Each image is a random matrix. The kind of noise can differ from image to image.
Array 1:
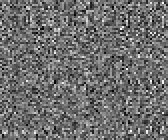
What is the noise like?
low rank plus noise
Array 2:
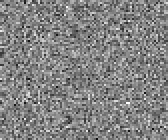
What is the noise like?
low rank plus noise
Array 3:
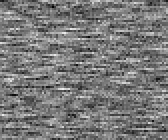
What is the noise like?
streaked along the rows
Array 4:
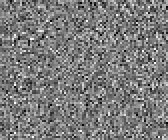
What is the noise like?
low rank plus noise
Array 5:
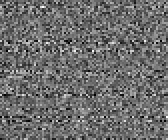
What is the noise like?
rows of uneven size
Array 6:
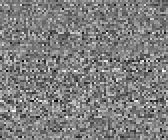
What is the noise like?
rows of uneven size
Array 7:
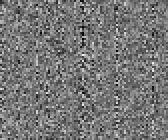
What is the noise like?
columns of uneven size
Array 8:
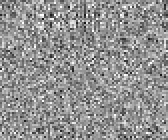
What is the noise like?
low rank plus noise
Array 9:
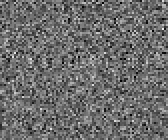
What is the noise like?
low rank plus noise
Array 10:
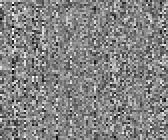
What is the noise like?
columns of uneven size
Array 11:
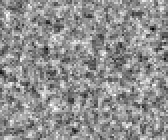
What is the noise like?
blotchy
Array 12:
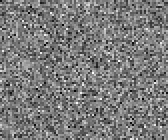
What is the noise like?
independent entries
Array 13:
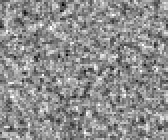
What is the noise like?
blotchy
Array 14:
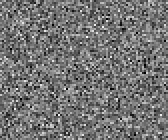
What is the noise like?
independent entries
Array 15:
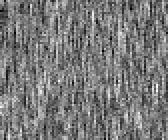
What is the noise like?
streaked along the columns
